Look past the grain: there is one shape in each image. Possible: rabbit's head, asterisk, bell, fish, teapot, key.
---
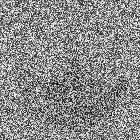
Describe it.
dark teapot
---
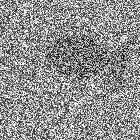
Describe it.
dark fish
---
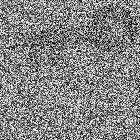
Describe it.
dark key
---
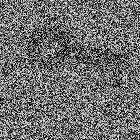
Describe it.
dark key
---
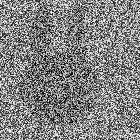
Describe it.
dark rabbit's head
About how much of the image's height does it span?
nearly all
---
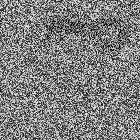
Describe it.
dark key
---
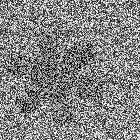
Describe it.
dark asterisk
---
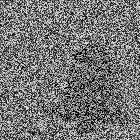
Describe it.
dark bell
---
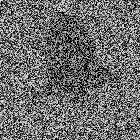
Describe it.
dark bell
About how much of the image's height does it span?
two thirds
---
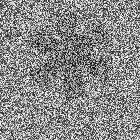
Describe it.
dark asterisk
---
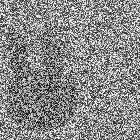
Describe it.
dark rabbit's head
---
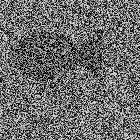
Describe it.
dark fish
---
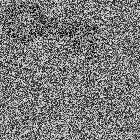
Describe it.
dark key
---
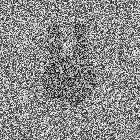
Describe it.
dark rabbit's head
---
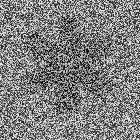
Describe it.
dark asterisk
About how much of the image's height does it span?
two thirds
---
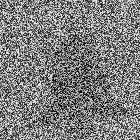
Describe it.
dark bell
